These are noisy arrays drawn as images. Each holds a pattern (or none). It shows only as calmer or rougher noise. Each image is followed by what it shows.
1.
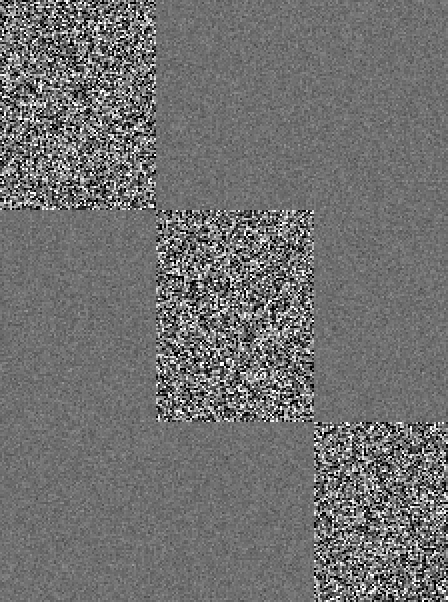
blocks along the diagonal
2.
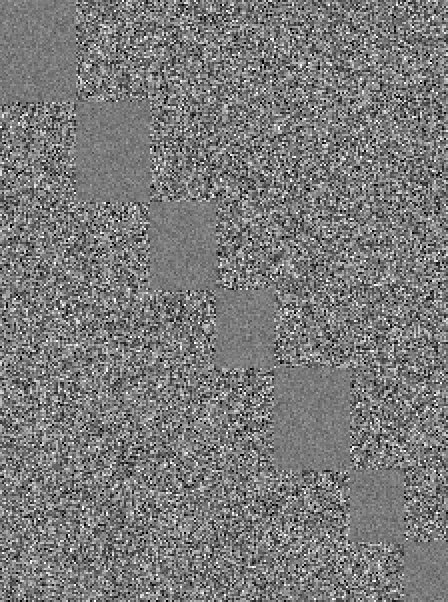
blocks along the diagonal
